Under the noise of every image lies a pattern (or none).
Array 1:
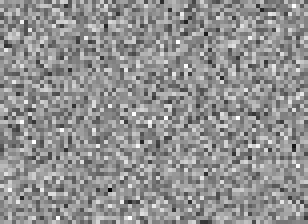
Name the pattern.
only noise
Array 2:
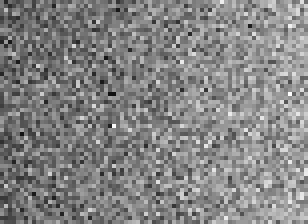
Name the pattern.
a smooth slope
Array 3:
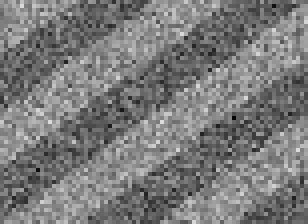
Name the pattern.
diagonal stripes
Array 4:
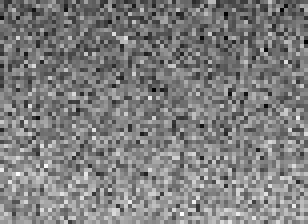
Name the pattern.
a smooth slope
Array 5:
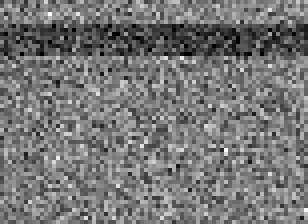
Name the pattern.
one horizontal stripe
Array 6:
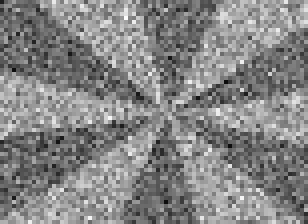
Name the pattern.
spokes from one point
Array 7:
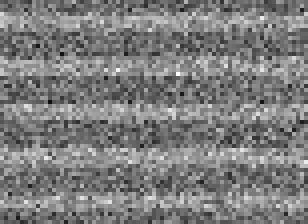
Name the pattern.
horizontal stripes
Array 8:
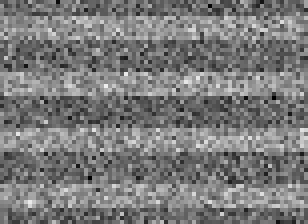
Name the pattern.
horizontal stripes
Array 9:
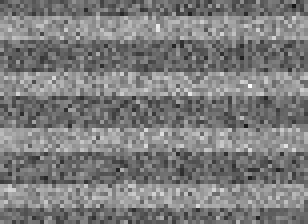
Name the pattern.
horizontal stripes
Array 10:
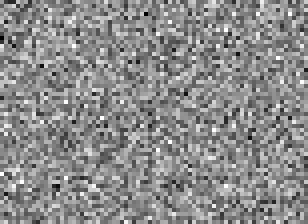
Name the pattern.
only noise
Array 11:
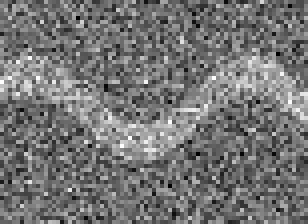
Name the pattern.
a wavy band
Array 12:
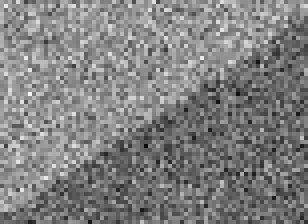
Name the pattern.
a sharp edge
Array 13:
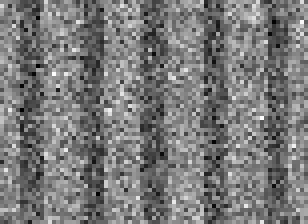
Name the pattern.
vertical stripes
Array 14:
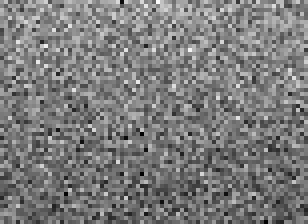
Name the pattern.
a smooth slope
